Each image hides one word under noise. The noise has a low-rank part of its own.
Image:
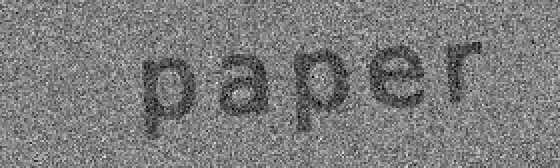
paper
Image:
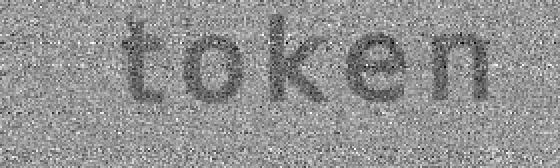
token
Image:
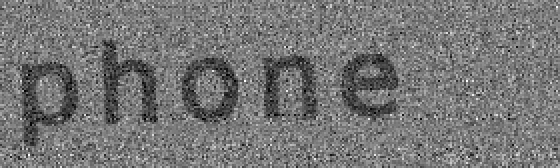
phone
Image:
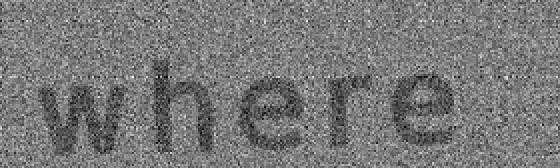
where
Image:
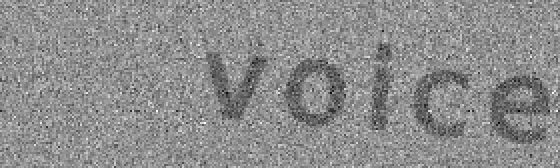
voice
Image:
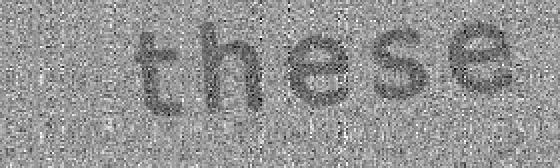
these
